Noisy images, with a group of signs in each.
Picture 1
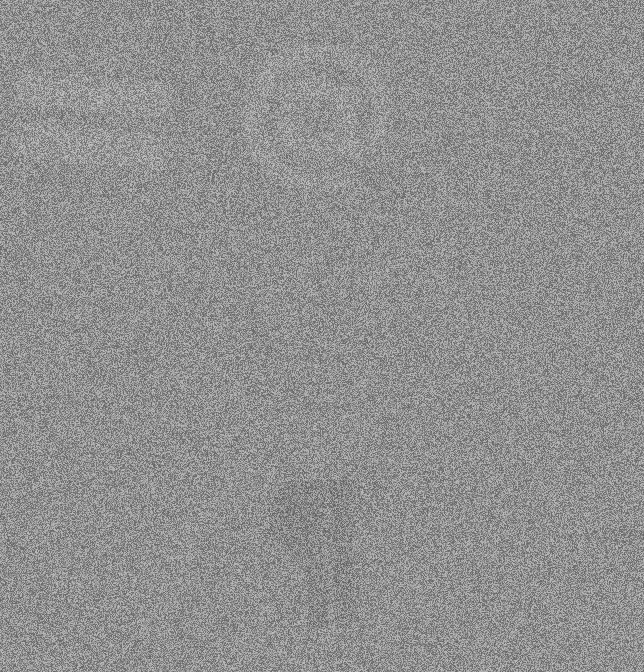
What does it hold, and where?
top left: light equals sign; top middle: light at sign; bottom middle: dark pilcrow
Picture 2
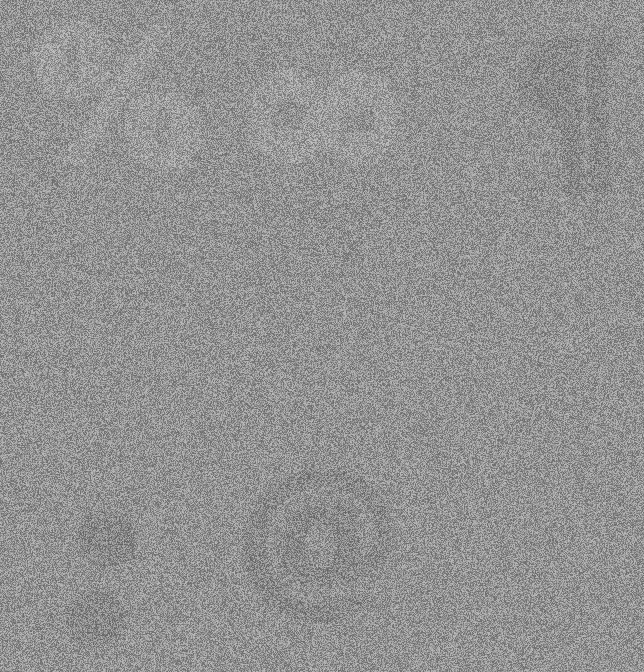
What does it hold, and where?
top left: light percent sign; top middle: light infinity sign; top right: dark pilcrow; bottom left: dark colon; bottom middle: dark at sign
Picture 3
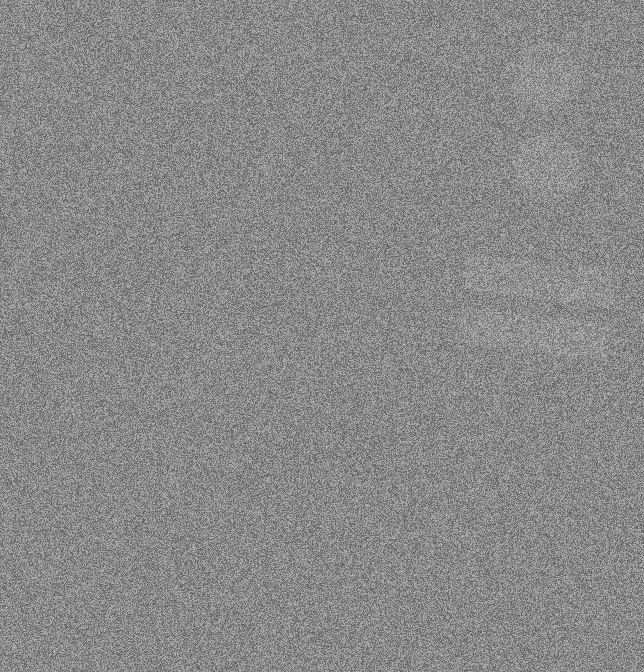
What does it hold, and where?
top right: light colon; middle right: light equals sign
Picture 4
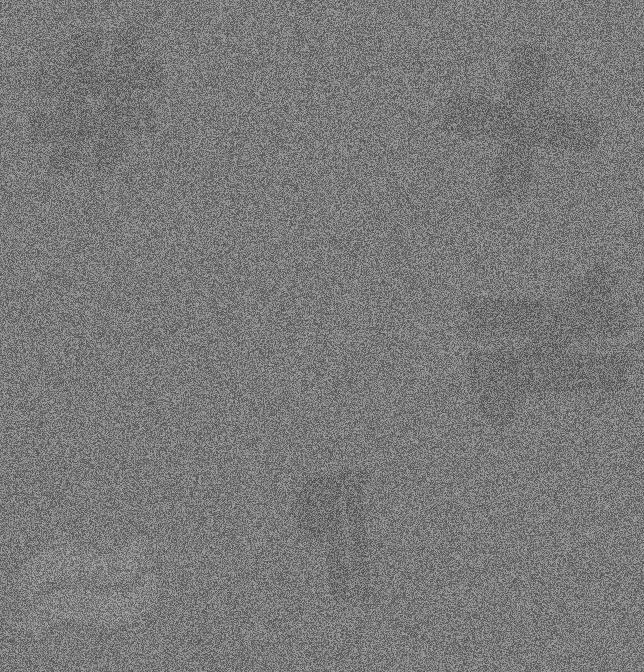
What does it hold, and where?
top left: dark hash sign; top right: dark plus sign; middle right: dark not-equal sign; bottom left: light approximately sign; bottom middle: dark pilcrow
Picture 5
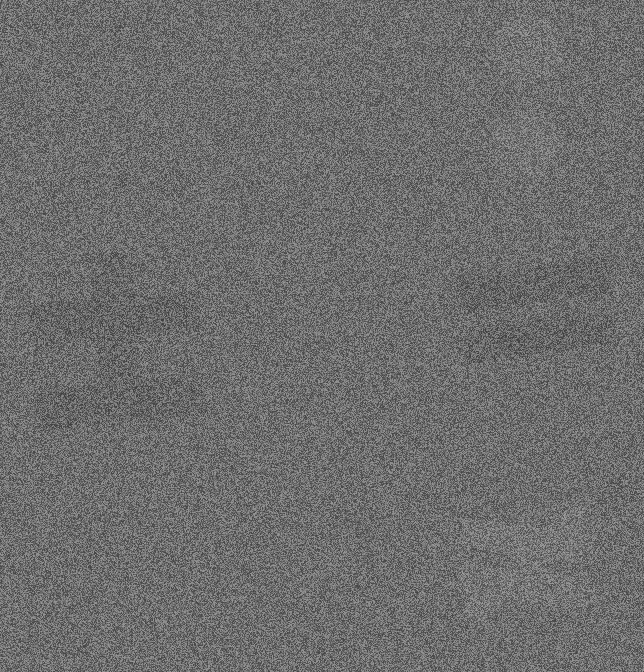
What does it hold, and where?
top right: light colon; middle left: dark plus-minus sign; middle right: dark equals sign; bottom right: light not-equal sign
